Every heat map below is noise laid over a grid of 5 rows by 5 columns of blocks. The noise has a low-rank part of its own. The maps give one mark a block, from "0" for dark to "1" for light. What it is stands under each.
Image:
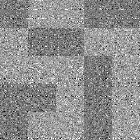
01100
10011
11101
00101
01101
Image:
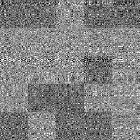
00100
11111
11101
10011
01001
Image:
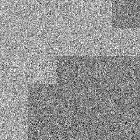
11110
11111
11000
10000
10000
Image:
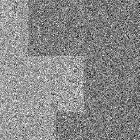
10000
10000
11100
11100
11000
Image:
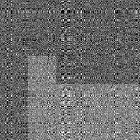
00000
00000
01000
01111
01111
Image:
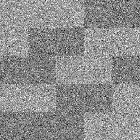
11100
10011
00110
11001
00011
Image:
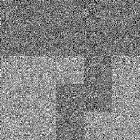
00000
00000
11101
11001
11011
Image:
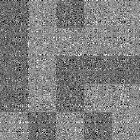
01011
01111
01000
01011
10101
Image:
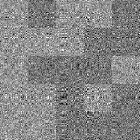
10110
11100
10001
11010
11000
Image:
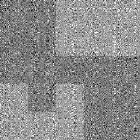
00111
00111
00000
10100
11100
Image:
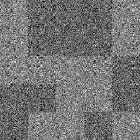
10001
10001
11110
00110
01101
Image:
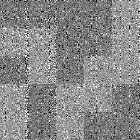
00001
11001
01011
10110
10100
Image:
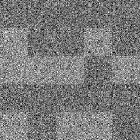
00000
10010
11101
00000
10110
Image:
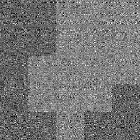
00111
00111
01111
01110
00100
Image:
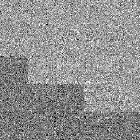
11111
11111
01111
00011
00000
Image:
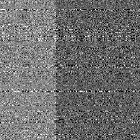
11000
11000
11000
11000
11000
